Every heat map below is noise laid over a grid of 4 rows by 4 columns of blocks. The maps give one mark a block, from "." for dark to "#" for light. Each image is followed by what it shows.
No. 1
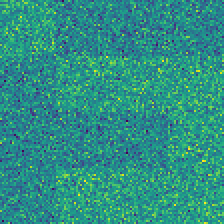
# . . .
. # # #
. . . #
. # # #
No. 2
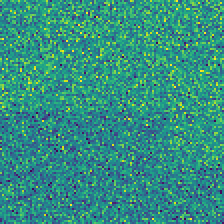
# # # #
# # # #
. . . #
. . . .
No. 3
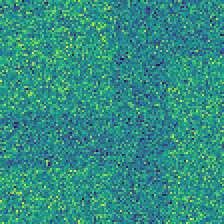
# # . .
# # . #
. . . #
# # . #
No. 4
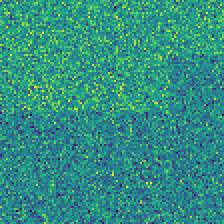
# # # #
# # # .
. . . .
. . . .
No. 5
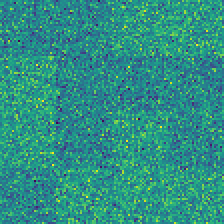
. . # #
# . . .
# . # .
. # # #
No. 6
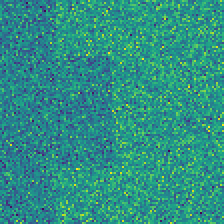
. # # #
. . # #
. . # #
. # # #
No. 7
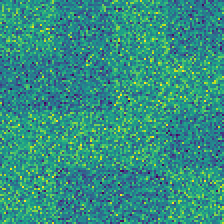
# . # .
. . # #
# # # .
# . . #
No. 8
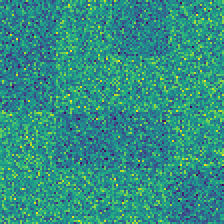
. # . #
. # # #
# . . #
# # # .
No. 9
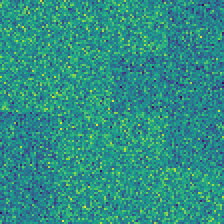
# # # .
# # . .
. # # .
. # # #
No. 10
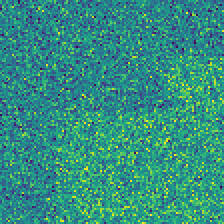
. . . .
. . . #
. # # #
. # # #
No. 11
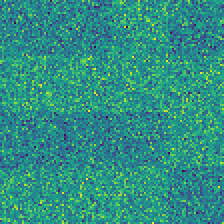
. . # .
# # # #
. . . #
# # # .
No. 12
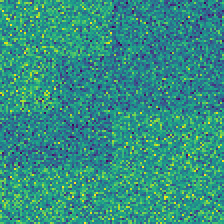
# # . .
# . . .
. . # #
# # # #
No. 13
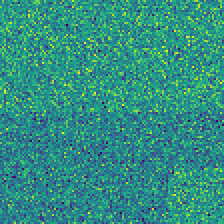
# # # #
# # # #
. . . .
. . . #
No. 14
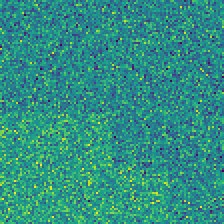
. . . .
. . . .
# # . .
# # # .
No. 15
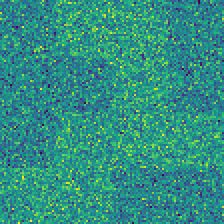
. # # .
. . # .
. # # #
# # . .
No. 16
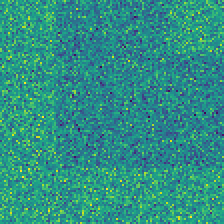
# . . #
# . . .
# . . .
# # # #
